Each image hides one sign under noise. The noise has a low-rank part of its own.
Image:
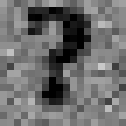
question mark
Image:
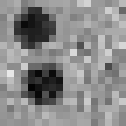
colon
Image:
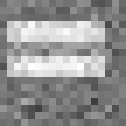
equals sign
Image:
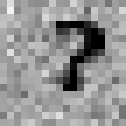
question mark
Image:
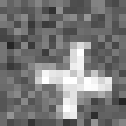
plus sign
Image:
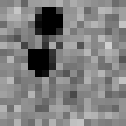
colon
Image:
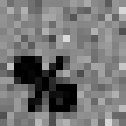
percent sign
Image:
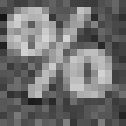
percent sign
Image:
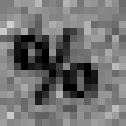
percent sign
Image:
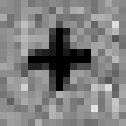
plus sign
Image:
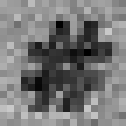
hash sign
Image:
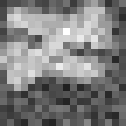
not-equal sign
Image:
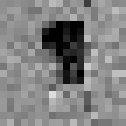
pilcrow
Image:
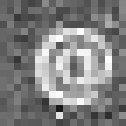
at sign
